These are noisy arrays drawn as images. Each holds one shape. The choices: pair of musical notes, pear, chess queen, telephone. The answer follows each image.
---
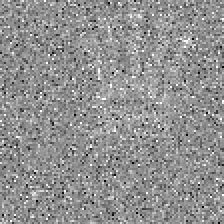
chess queen
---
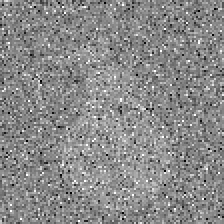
pear
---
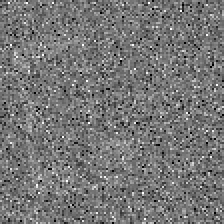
pair of musical notes
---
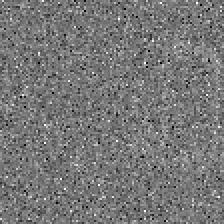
pair of musical notes
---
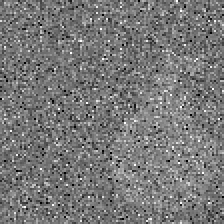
pear
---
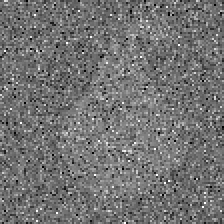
pear
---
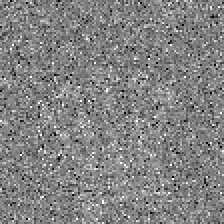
chess queen
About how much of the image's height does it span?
two thirds
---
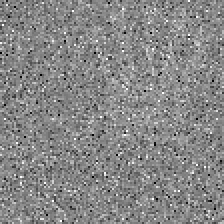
chess queen
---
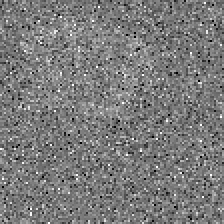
telephone
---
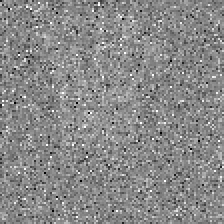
chess queen
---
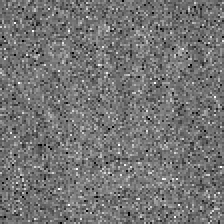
chess queen
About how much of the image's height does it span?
nearly all
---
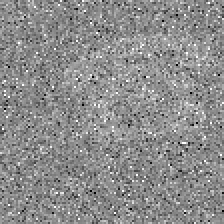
telephone
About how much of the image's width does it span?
two thirds
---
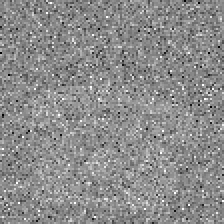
telephone
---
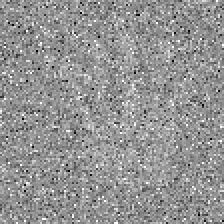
chess queen
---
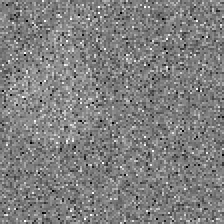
pear
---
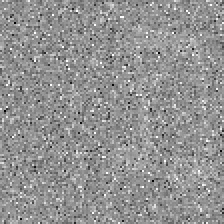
pair of musical notes
